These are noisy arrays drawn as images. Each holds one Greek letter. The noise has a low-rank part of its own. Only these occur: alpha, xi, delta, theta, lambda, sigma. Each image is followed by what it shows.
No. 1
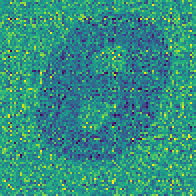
theta
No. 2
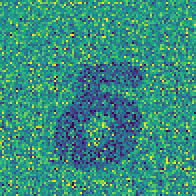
delta
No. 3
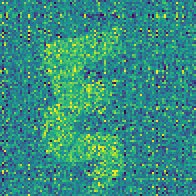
xi
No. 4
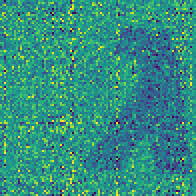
lambda
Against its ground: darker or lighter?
darker
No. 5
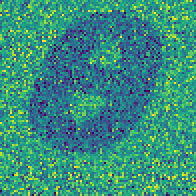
theta
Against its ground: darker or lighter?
darker
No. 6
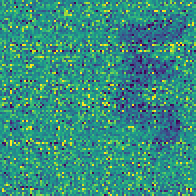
xi
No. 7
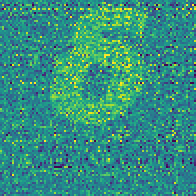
delta
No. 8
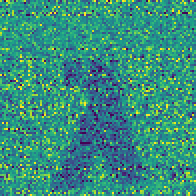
lambda
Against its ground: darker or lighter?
darker
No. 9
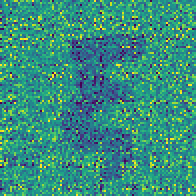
xi
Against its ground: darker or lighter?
darker
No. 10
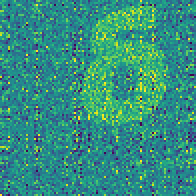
delta
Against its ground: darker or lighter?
lighter
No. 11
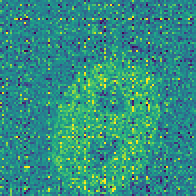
theta
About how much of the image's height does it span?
two thirds
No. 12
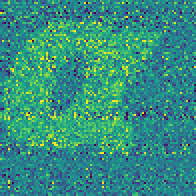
alpha
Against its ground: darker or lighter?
lighter
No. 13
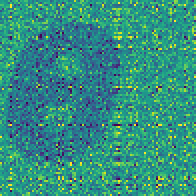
theta
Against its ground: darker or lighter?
darker
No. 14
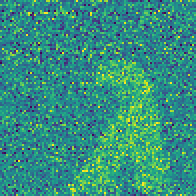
lambda
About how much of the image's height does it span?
two thirds
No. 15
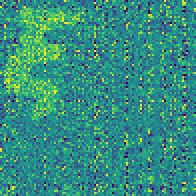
xi
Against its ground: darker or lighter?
lighter
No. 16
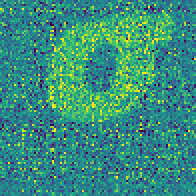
sigma
